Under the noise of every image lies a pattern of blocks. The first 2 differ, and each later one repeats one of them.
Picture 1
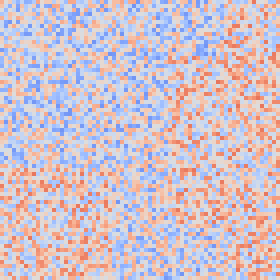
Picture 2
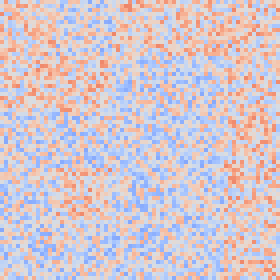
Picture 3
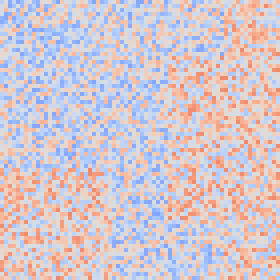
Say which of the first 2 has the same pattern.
1
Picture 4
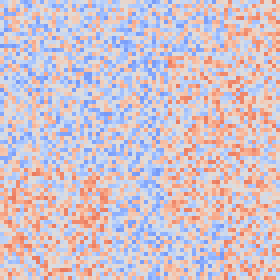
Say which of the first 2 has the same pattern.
1
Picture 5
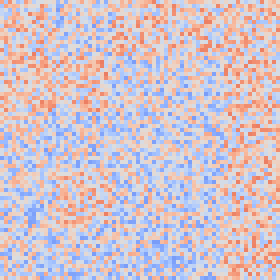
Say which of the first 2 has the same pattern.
2
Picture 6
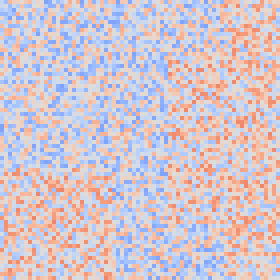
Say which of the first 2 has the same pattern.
1
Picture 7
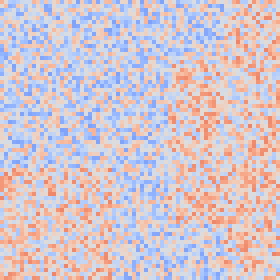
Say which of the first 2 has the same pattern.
1
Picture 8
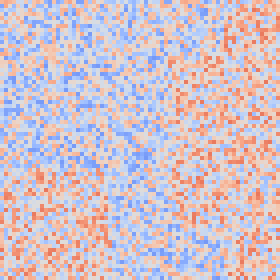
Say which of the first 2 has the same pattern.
1
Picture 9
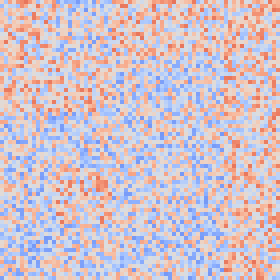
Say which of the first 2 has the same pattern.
2
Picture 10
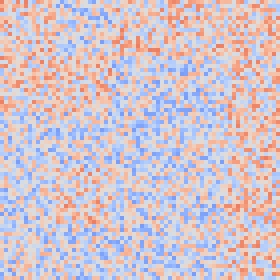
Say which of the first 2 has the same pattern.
2
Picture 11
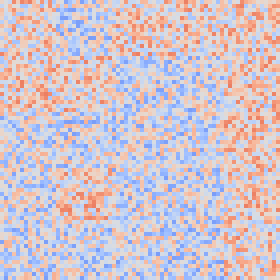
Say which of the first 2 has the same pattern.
2
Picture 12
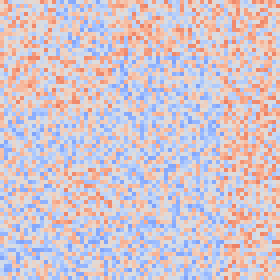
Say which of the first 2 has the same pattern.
2
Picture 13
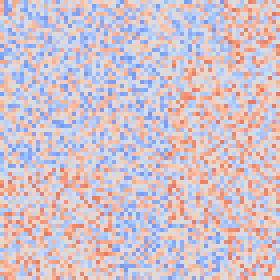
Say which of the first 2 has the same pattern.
1
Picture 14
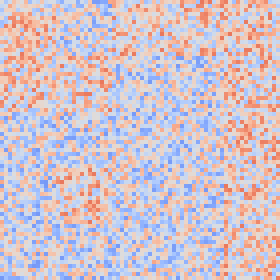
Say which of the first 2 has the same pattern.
2
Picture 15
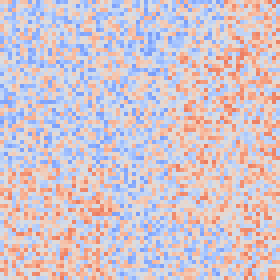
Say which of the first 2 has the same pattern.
1
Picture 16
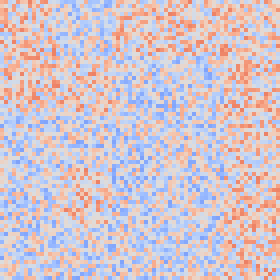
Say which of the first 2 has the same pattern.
2
